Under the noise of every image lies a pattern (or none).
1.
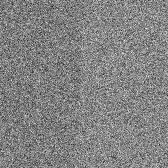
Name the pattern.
a sharp edge
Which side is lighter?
right
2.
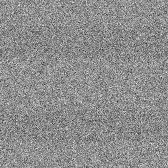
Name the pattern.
horizontal stripes
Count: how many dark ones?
2
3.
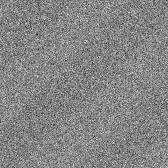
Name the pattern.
diagonal stripes
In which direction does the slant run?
bottom left to top right
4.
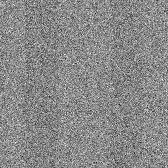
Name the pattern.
vertical stripes
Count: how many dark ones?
2
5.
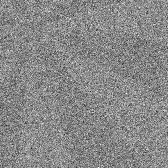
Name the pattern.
spokes from one point
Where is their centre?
top left
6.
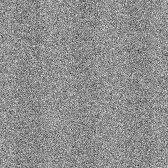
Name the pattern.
vertical stripes
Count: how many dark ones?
3
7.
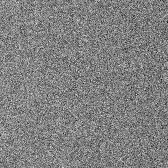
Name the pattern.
a smooth slope
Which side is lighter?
left
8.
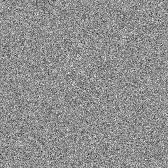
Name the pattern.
only noise
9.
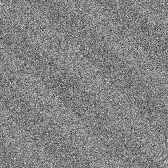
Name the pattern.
diagonal stripes
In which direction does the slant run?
top left to bottom right
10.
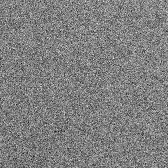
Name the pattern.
a smooth slope
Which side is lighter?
top right
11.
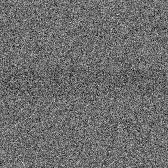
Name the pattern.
one horizontal stripe
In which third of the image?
middle
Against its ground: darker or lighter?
darker
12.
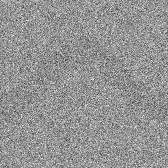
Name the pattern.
a wavy band
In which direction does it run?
left to right
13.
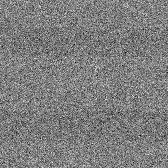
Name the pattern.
horizontal stripes
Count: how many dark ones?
2
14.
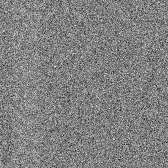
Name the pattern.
one vertical stripe
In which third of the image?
left
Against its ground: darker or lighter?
lighter
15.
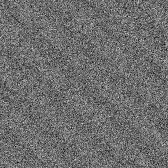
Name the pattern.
diagonal stripes
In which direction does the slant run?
top left to bottom right
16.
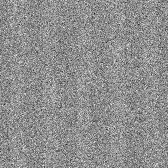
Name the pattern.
vertical stripes
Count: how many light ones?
5
